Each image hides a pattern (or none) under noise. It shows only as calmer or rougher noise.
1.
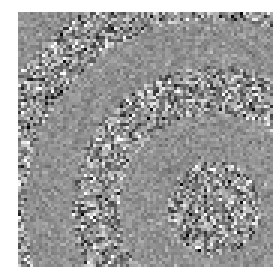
rings round one point
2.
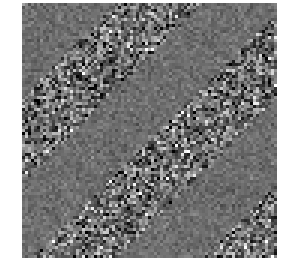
diagonal stripes
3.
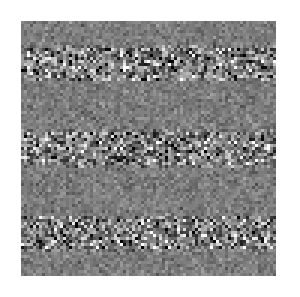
horizontal stripes
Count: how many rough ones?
3
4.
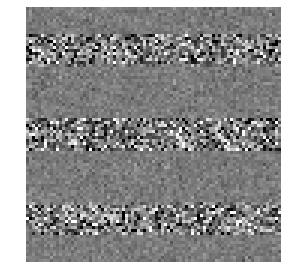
horizontal stripes
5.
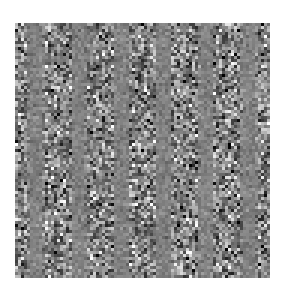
vertical stripes
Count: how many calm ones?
6
